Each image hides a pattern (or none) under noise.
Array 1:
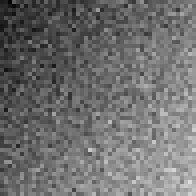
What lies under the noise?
a smooth slope
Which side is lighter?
bottom right
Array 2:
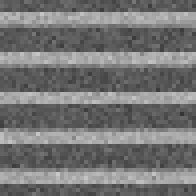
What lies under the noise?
horizontal stripes
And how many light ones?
5
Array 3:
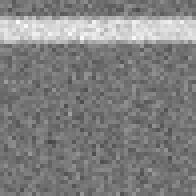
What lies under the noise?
one horizontal stripe
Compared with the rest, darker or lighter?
lighter
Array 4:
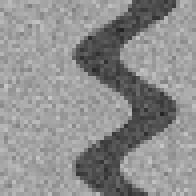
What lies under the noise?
a wavy band
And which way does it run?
top to bottom
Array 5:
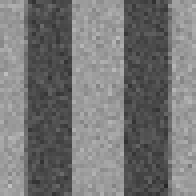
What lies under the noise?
vertical stripes
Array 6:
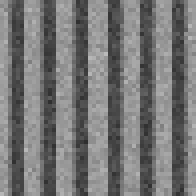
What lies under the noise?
vertical stripes
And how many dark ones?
6
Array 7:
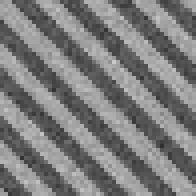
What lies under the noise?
diagonal stripes
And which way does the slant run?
top left to bottom right
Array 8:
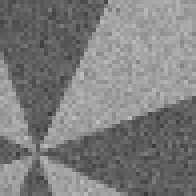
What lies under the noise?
spokes from one point
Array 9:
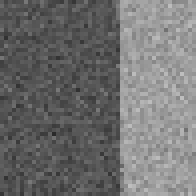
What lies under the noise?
a sharp edge
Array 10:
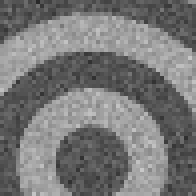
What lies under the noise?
rings round one point
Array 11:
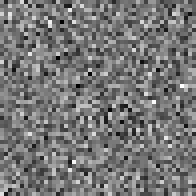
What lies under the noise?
only noise
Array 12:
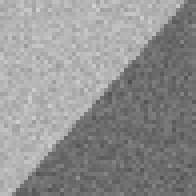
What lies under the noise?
a sharp edge
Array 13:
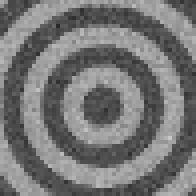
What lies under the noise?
rings round one point
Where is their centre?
centre
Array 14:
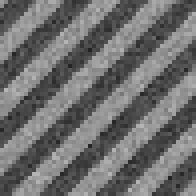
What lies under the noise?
diagonal stripes
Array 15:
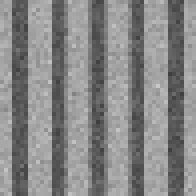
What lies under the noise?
vertical stripes
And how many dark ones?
5
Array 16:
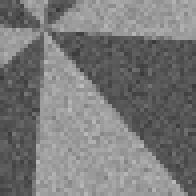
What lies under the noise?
spokes from one point
